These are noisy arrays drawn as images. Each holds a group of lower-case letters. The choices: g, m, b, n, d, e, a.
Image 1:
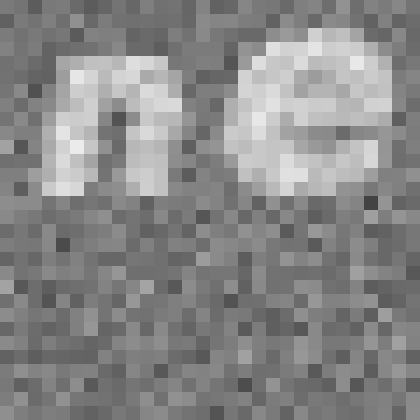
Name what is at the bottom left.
nothing
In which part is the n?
top left
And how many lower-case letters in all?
2
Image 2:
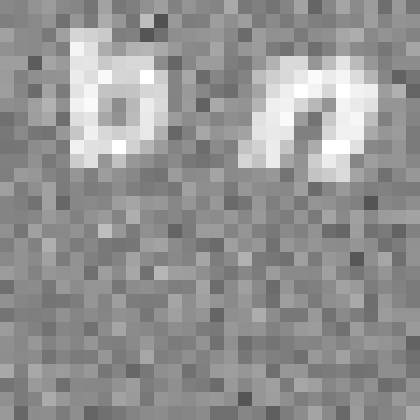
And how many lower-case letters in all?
2
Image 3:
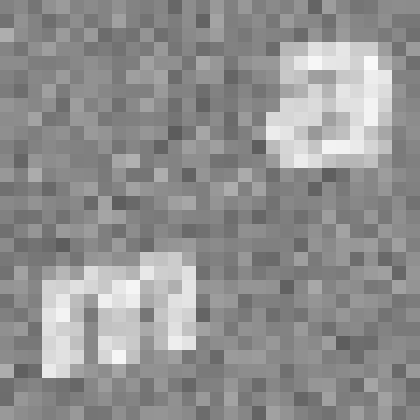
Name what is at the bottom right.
nothing
